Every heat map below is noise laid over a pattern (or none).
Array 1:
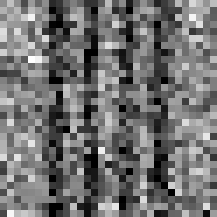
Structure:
bands of columns
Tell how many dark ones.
4
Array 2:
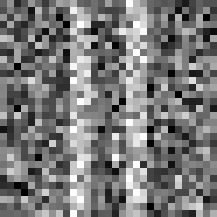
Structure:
bands of columns
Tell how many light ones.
2
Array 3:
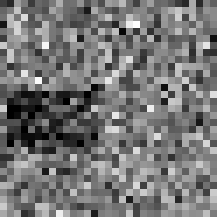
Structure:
one block
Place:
middle left
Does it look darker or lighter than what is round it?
darker
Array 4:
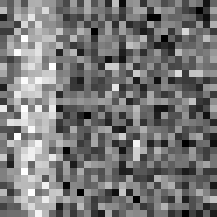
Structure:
one band of columns
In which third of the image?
left
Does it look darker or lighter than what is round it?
lighter
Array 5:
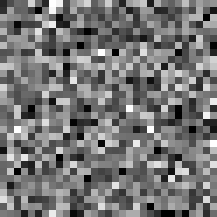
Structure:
only noise
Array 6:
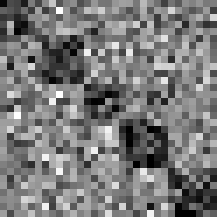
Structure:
blocks along the diagonal
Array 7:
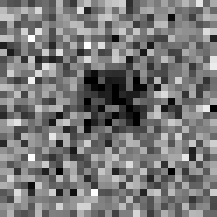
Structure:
one block
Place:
centre
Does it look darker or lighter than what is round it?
darker
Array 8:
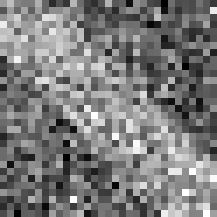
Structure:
a diagonal band
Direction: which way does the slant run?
top left to bottom right
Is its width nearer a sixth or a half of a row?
a half
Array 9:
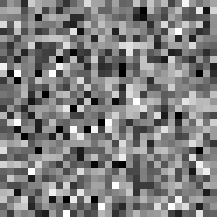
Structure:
only noise
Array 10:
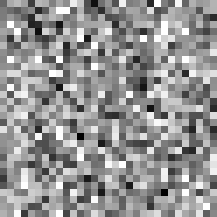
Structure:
only noise
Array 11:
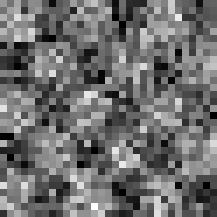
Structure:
a checkerboard
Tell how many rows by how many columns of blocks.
5 by 6
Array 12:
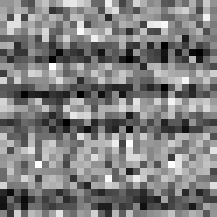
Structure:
bands of rows
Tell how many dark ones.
4
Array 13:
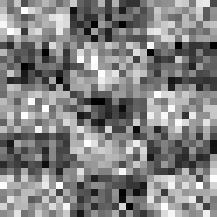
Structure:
a checkerboard
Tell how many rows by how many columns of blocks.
5 by 3
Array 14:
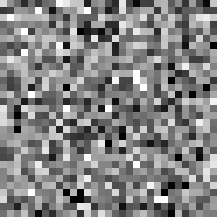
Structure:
only noise
